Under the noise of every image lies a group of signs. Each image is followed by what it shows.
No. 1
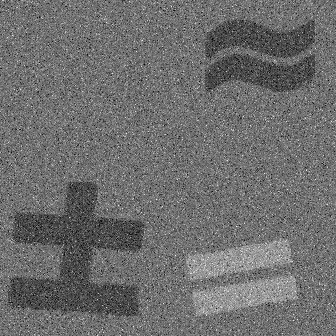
top right: dark approximately sign; bottom left: dark plus-minus sign; bottom right: light equals sign
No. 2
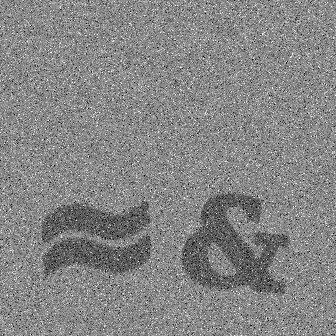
bottom left: dark approximately sign; bottom right: dark ampersand
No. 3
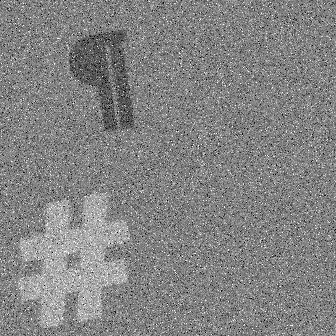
top left: dark pilcrow; bottom left: light hash sign
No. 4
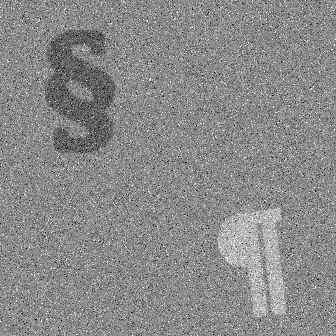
top left: dark section sign; bottom right: light pilcrow
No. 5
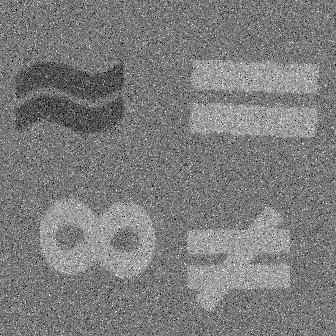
top left: dark approximately sign; top right: light equals sign; bottom left: light infinity sign; bottom right: light not-equal sign
